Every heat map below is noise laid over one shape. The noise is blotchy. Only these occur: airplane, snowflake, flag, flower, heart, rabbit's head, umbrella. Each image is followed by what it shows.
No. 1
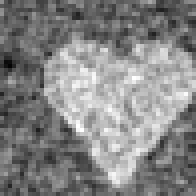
heart
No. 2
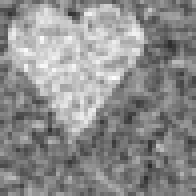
heart
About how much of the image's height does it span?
two thirds
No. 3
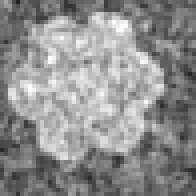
flower
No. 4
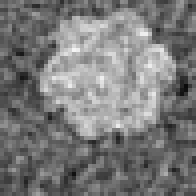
flower
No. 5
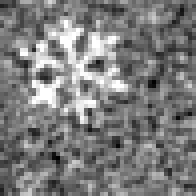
snowflake
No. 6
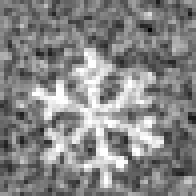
snowflake
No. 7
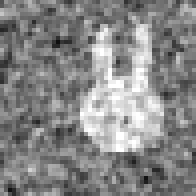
rabbit's head
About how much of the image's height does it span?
two thirds
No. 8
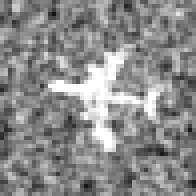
airplane
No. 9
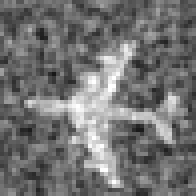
airplane
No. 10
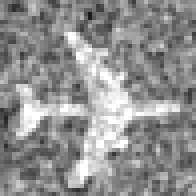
airplane
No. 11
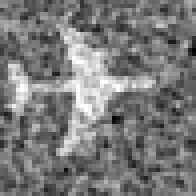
airplane
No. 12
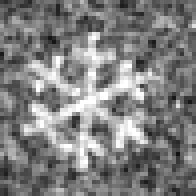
snowflake
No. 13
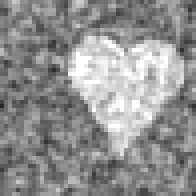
heart
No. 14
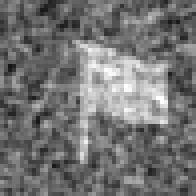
flag
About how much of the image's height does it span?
two thirds
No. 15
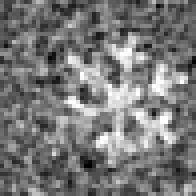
snowflake
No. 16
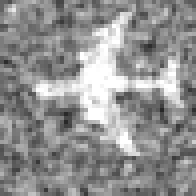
airplane
